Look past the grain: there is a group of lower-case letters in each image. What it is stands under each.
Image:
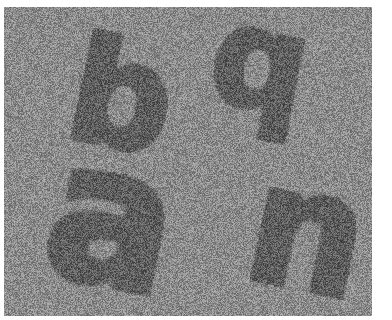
top left: b; top right: q; bottom left: a; bottom right: n
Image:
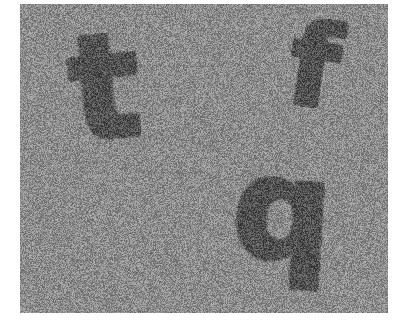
top left: t; top right: f; bottom right: q
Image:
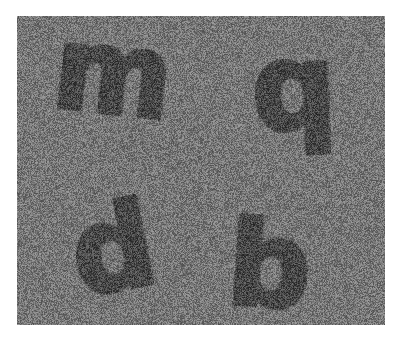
top left: m; top right: q; bottom left: d; bottom right: b
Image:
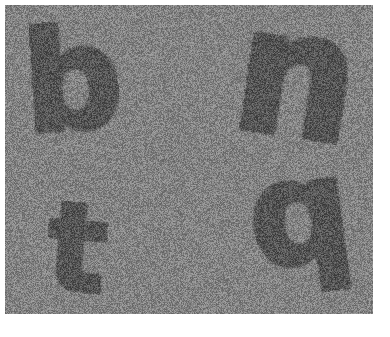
top left: b; top right: n; bottom left: t; bottom right: q
